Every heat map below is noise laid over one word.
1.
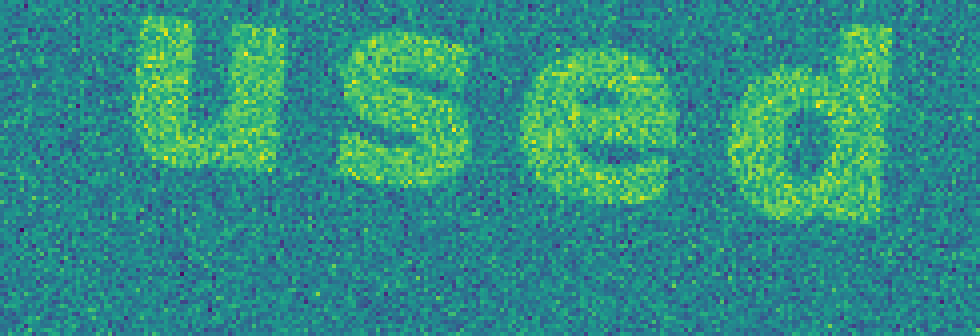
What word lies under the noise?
used
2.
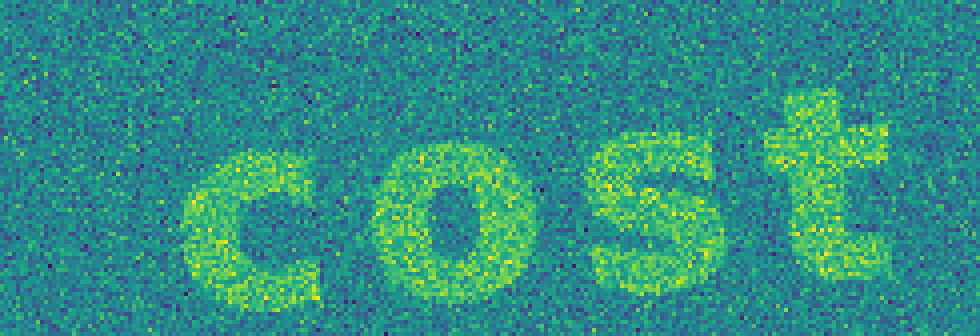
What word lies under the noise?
cost
